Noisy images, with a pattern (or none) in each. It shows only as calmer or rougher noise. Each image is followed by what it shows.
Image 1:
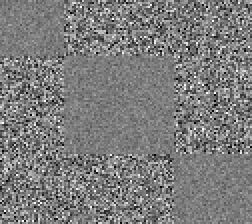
blocks along the diagonal
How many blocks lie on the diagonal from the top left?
3
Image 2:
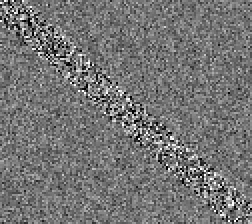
a diagonal band
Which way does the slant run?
top left to bottom right
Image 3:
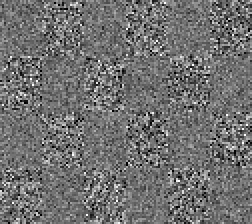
a checkerboard
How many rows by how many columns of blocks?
4 by 6
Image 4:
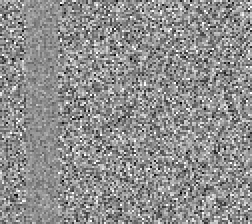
one band of columns
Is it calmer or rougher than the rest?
calmer
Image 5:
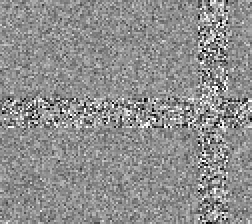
bands of rows crossing bands of columns
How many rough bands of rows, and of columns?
1 and 1
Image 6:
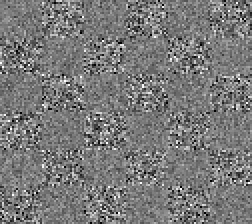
a checkerboard
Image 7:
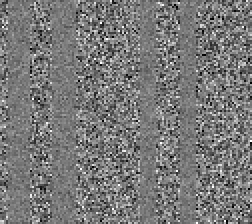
bands of columns
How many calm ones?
4
